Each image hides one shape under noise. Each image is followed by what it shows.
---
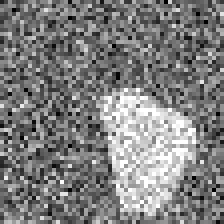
light cloud
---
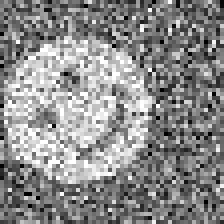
light smiling face
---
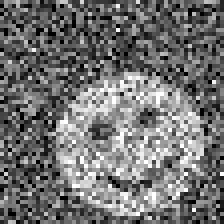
light smiling face
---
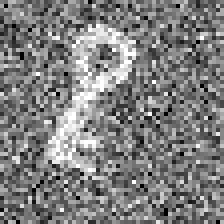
light key
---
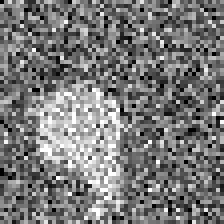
light pear
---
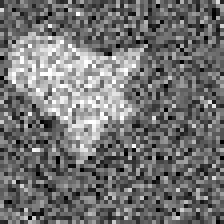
light bell
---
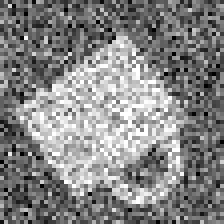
light cup
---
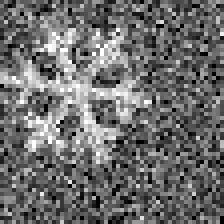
light snowflake
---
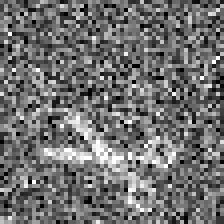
light pair of scissors
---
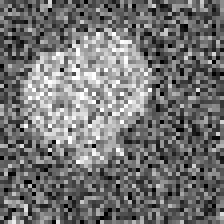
light apple
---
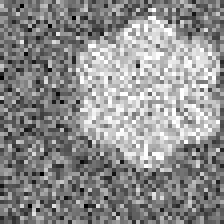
light flower
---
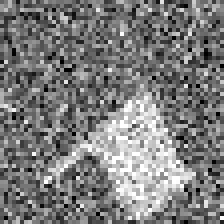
light flag
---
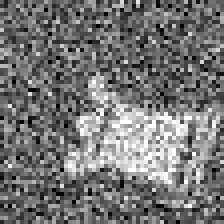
light chess rook
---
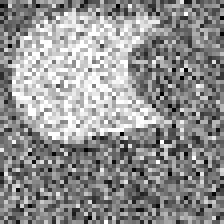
light cat's head
